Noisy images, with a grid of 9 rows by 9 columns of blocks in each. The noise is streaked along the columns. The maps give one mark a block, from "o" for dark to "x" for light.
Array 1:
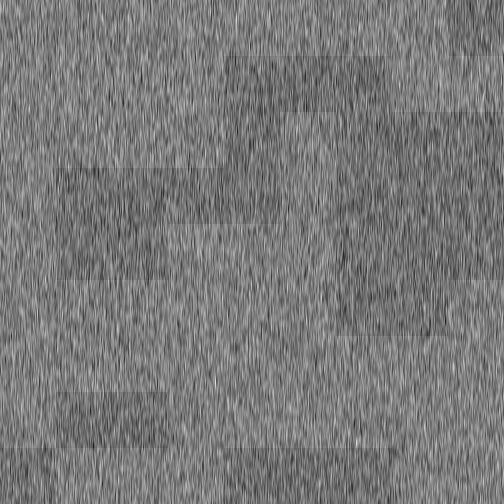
x x x x x x x x o
x x x x o o o x x
x x x x o x o o o
x o o o o x o o o
x o o x x x o o o
x x x x x x o o x
x x x x x x x x x
x o o x x x x x x
o x x x o o o x x
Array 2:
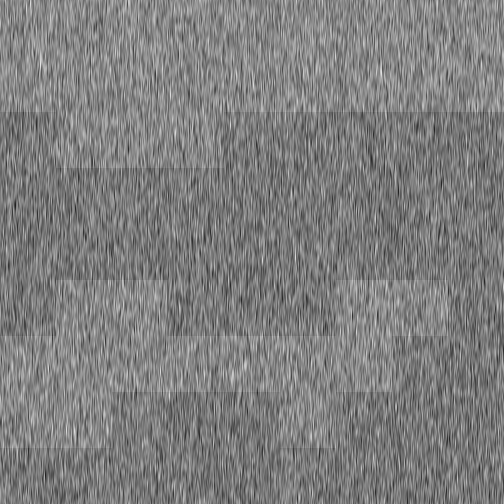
x x x x x x x x x
x x x x x x x x x
o x x x o o o o o
o o o o o o o o o
o o o o o o o o o
o x x o o o x x o
x x x x x x x o o
x x o o o x o o o
o o o o o o o o o
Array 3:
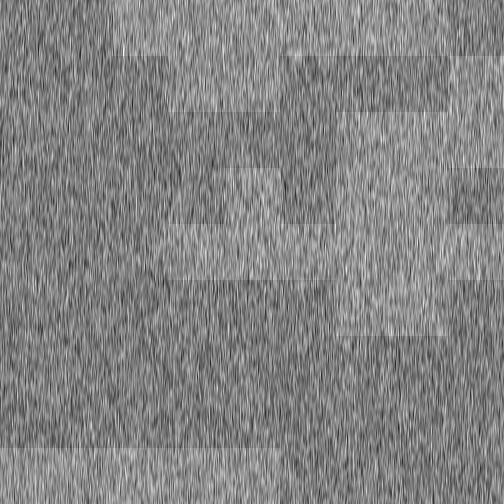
o o x x x x x x o
o o o x x o o o x
o o o o o o x x x
o o o o x o x x o
o o o x x x x x x
o o o o o o x x o
o o o o o o o o o
o o o o o o o o o
x x x x x o o o o
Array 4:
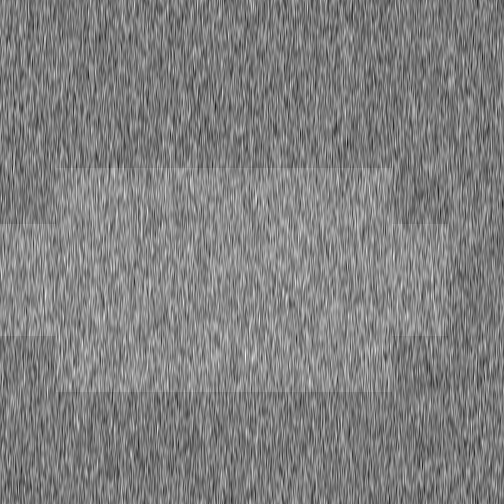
o o o o o o o o o
o o o o o o o o o
o o o o o o o o o
o x x x x x x o o
x x x x x x x x o
x x x x x x x x o
o x x x x x x o o
o o o o o o o o o
o o o o o o o o o
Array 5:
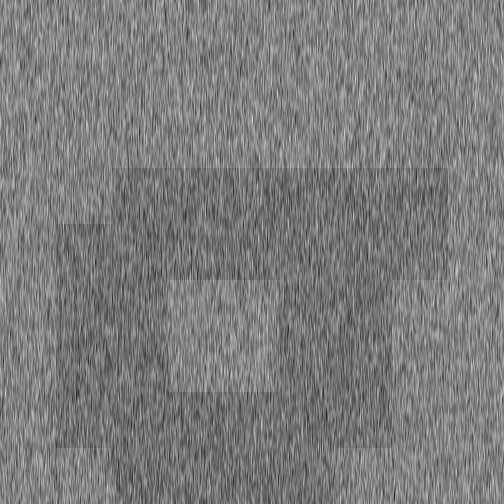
x x x x x x x x x
x x x x x x x x x
x x x x x x x x x
x x o o o o o o x
x o o o o o o o x
x o o x x o o x x
x o o x x o o x x
x o o o o o o x x
x x o o o o x x x
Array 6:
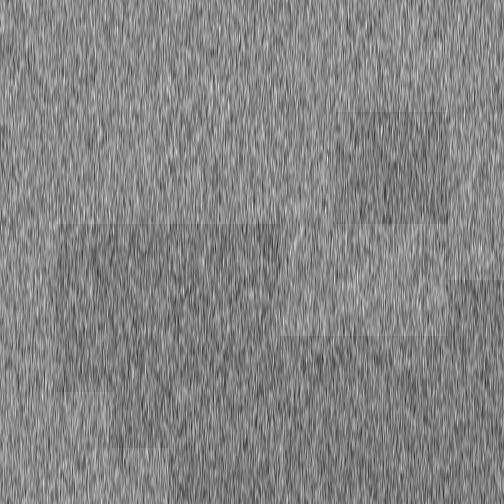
x x x x x x x x x
x x x x x x x x x
x x x x x x o o x
x x x x x x o o x
x o o o o x x x x
x o o o o x x x o
x o o o o o o o o
x x o o o o o o o
x x x o o o o o o
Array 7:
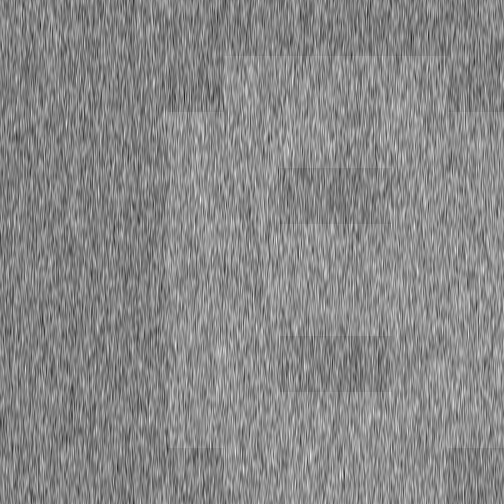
o o o o o o o o o
o o o o x x x x o
o o o x x x x x x
o o o x x o o x x
o o o x x x x x x
o o o x x x x x x
o o o x x o o x x
o o o x x x x x x
o o o o x x x x o
